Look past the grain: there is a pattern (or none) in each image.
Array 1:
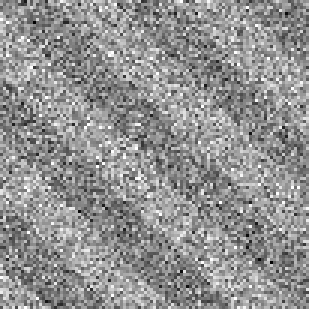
diagonal stripes
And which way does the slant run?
top left to bottom right
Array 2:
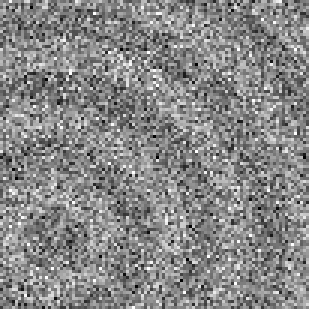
rings round one point
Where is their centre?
bottom left
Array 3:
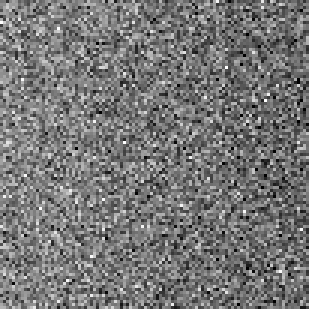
a smooth slope
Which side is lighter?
left
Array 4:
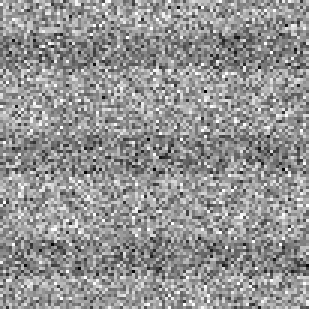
horizontal stripes
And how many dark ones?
3
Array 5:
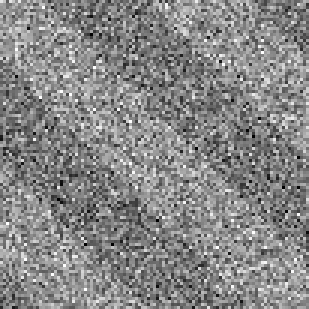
diagonal stripes
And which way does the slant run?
top left to bottom right
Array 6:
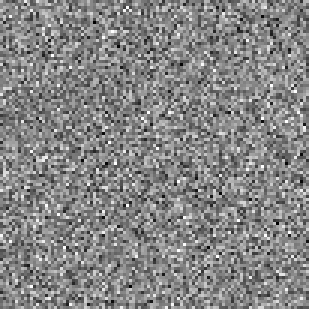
only noise
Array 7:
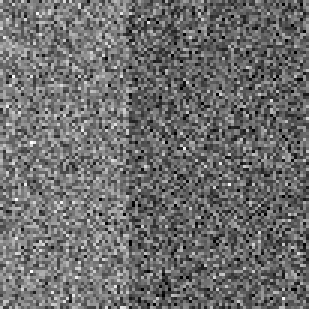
a sharp edge
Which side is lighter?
left
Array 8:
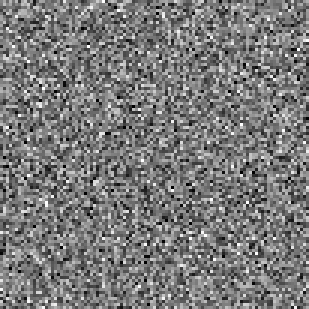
only noise
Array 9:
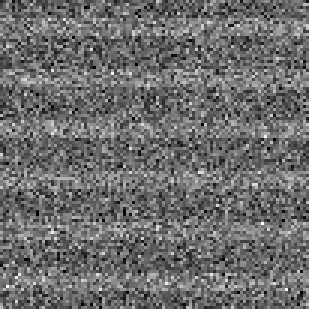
horizontal stripes
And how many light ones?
6
